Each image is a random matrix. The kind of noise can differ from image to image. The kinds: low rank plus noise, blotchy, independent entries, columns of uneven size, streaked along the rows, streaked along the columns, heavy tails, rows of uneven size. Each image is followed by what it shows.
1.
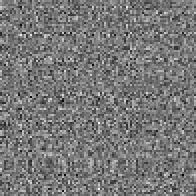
low rank plus noise
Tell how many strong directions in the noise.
five to eight
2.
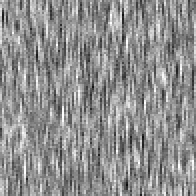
streaked along the columns
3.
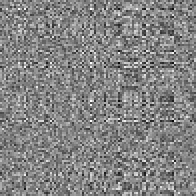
low rank plus noise
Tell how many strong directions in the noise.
one
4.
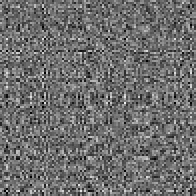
low rank plus noise
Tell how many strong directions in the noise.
two
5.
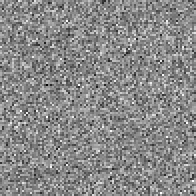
independent entries
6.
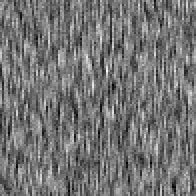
streaked along the columns
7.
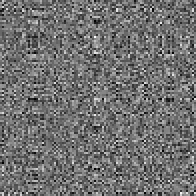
low rank plus noise
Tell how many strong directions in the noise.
two
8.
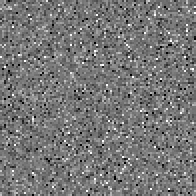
heavy tails
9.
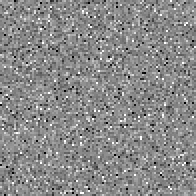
heavy tails
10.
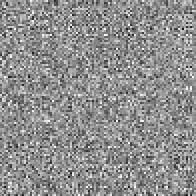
low rank plus noise
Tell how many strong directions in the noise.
five to eight
